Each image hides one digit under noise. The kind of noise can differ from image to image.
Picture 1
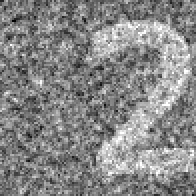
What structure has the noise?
blotchy
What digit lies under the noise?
2
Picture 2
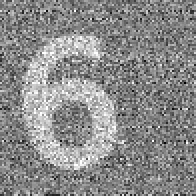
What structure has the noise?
rows of uneven size
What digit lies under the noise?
6
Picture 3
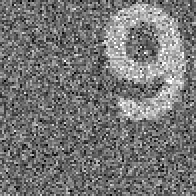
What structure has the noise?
independent entries
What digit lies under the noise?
9
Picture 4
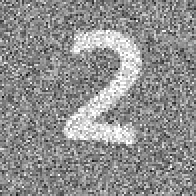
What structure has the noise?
independent entries
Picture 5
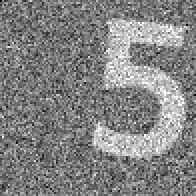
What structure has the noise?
independent entries
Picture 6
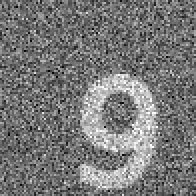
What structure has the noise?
independent entries
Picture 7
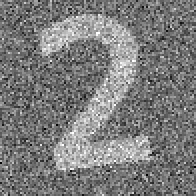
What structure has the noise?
independent entries
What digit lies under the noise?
2
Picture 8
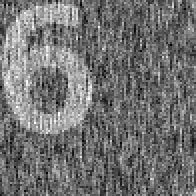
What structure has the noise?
streaked along the columns
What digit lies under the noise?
6
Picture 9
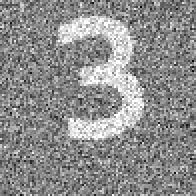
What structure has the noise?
low rank plus noise
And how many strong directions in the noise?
two
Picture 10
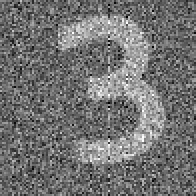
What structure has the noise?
columns of uneven size
